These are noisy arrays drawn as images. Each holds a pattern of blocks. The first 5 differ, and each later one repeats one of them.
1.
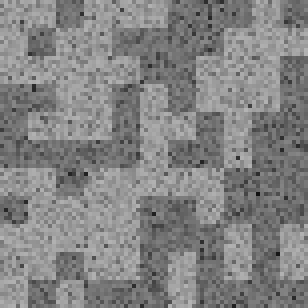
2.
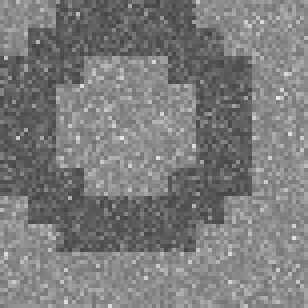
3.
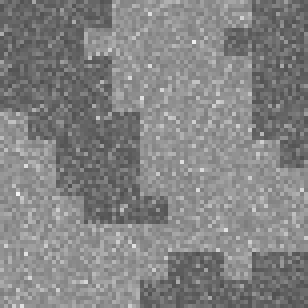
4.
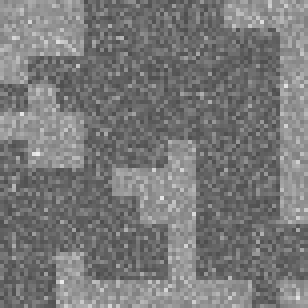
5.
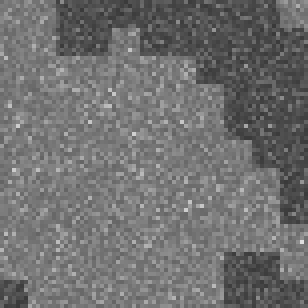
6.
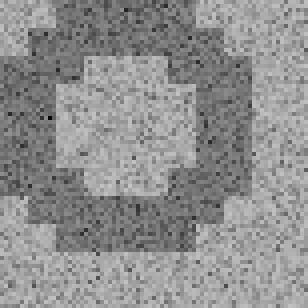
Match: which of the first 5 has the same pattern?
2
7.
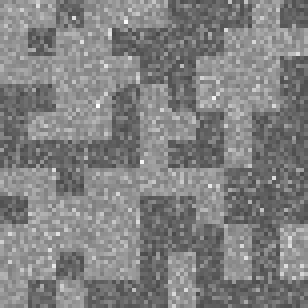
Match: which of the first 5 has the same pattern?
1
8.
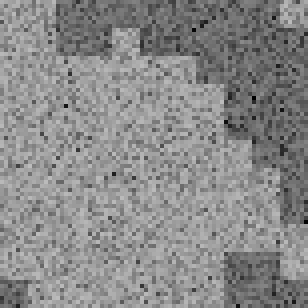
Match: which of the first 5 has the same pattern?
5
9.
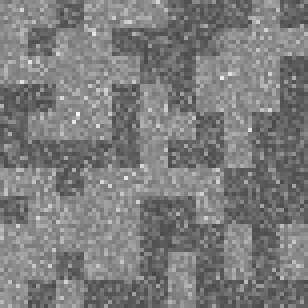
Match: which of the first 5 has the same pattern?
1
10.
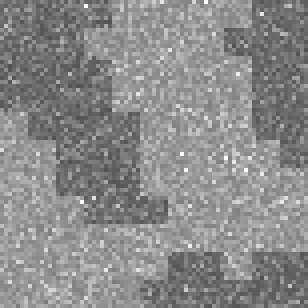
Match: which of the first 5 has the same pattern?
3
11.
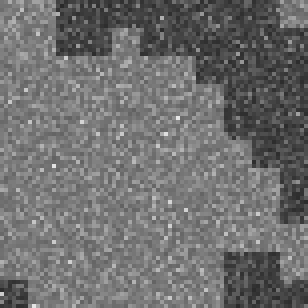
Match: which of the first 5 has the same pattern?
5
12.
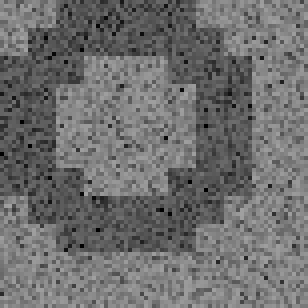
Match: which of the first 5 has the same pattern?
2
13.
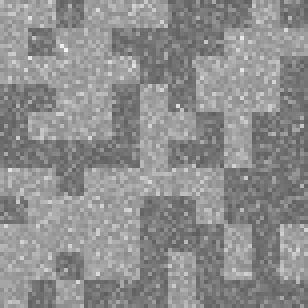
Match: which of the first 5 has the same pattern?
1
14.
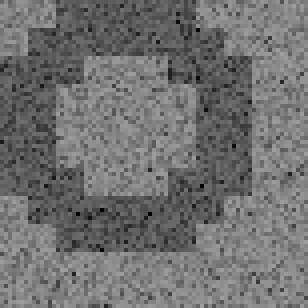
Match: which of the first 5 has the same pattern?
2
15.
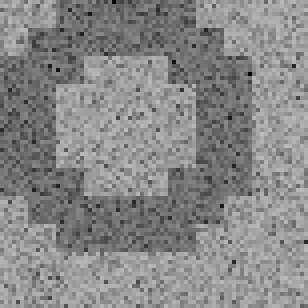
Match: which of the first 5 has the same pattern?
2
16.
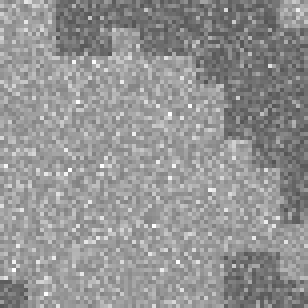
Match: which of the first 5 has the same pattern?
5
